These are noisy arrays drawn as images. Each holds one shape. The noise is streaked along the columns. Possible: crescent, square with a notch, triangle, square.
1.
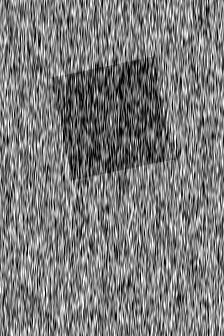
dark square
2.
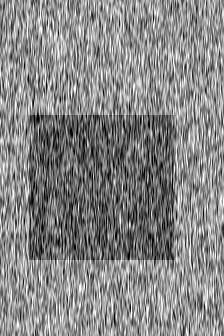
dark square
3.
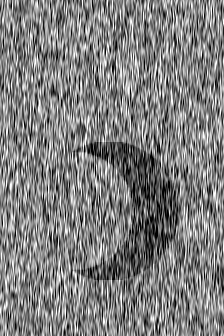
dark crescent
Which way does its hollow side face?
left
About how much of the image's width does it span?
half
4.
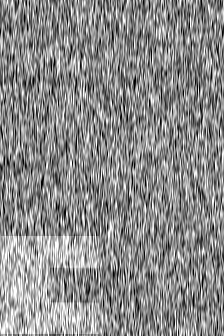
light square with a notch, bottom left
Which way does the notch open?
right
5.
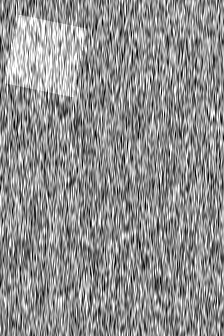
light square, top left
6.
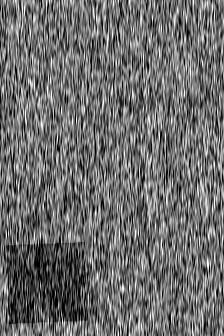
dark square, bottom left
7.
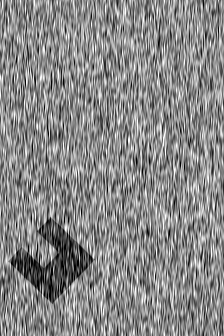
dark square with a notch, bottom left
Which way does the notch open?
up and left
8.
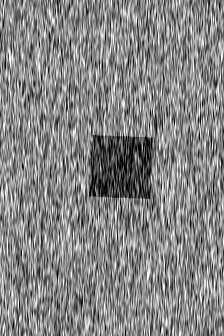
dark square, centre
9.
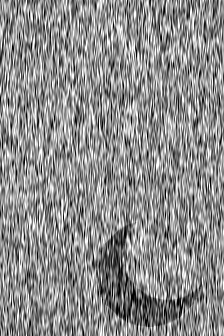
dark crescent
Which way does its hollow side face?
up and right
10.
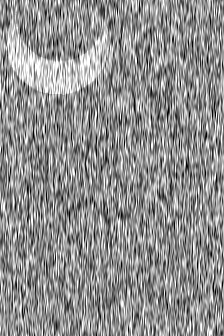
light crescent
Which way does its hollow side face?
up
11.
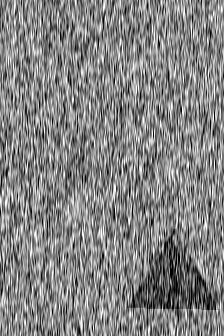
dark triangle, bottom right
